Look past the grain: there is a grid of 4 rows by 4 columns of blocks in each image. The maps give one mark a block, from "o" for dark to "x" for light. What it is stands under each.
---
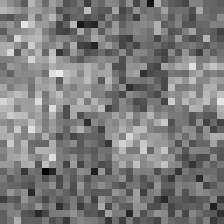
x o o o
x x o x
x o x o
o o o o
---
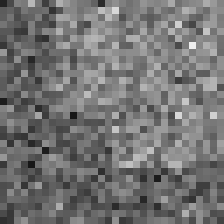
o x x x
o x x x
o o x x
o o o o
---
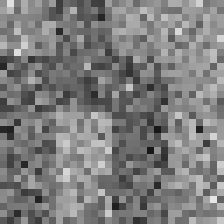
x o x x
o o o x
o x o x
o x o x
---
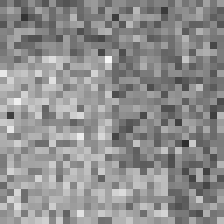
o o o o
x x o o
x x o o
x x x o
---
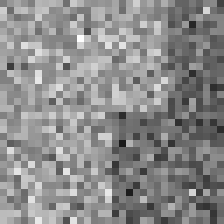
x x x o
x x x o
x x o o
x x o o
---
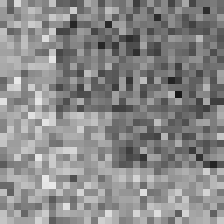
x o o o
x o o o
x x o o
x x x x
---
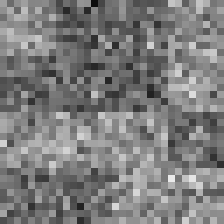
x o o x
o o o x
x x x o
o o x x
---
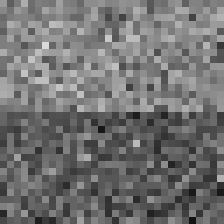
x x x x
x x x x
o o o o
o o o o
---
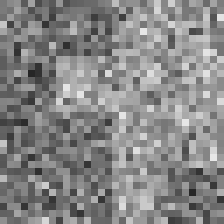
o o x x
o x x x
o o x x
o o x o
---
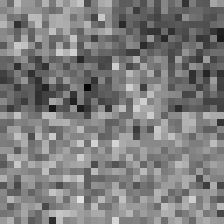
x x o o
o o x o
x x x x
x x x x
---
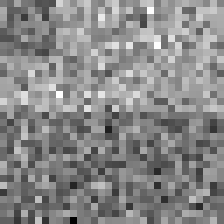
o x x x
x x x x
o o o o
o o o o
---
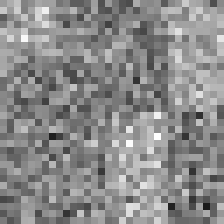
x o o x
o o o x
o o x o
o o x o
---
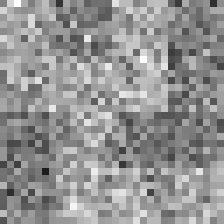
x o x o
x x x o
o x o o
o x x x
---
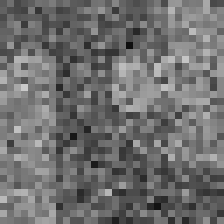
o o o x
x o x x
x o o x
x o o o
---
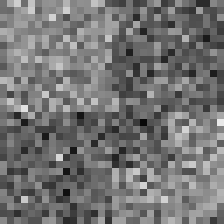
x x o o
x x o o
o o o x
o o x x
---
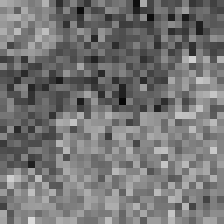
x o o o
o o o x
o x x x
x x x x
